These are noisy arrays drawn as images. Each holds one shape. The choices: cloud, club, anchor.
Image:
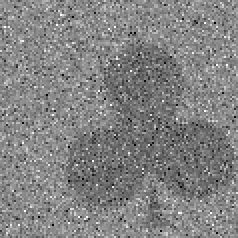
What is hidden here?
dark club
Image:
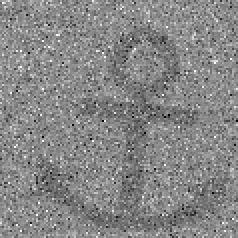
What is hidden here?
dark anchor
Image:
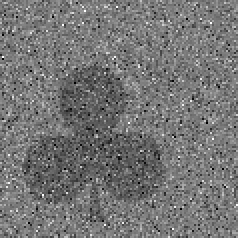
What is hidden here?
dark club
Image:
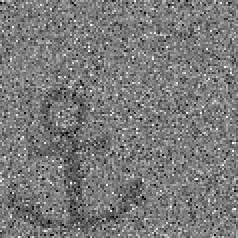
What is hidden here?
dark anchor
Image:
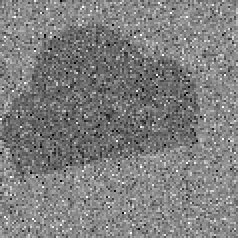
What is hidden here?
dark cloud
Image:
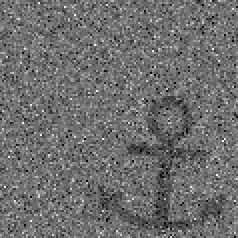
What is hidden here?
dark anchor
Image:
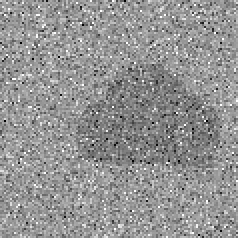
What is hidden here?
dark cloud
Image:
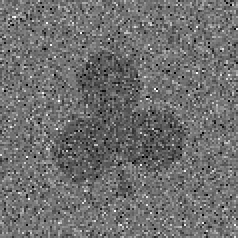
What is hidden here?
dark club
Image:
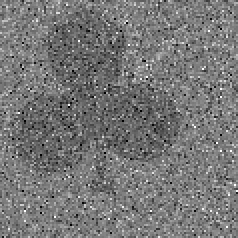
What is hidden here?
dark club
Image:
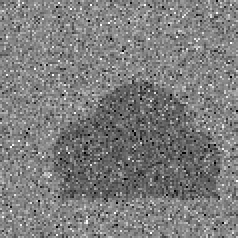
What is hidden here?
dark cloud
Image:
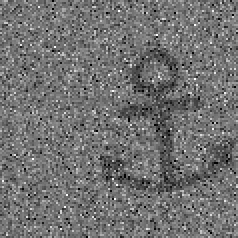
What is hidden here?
dark anchor
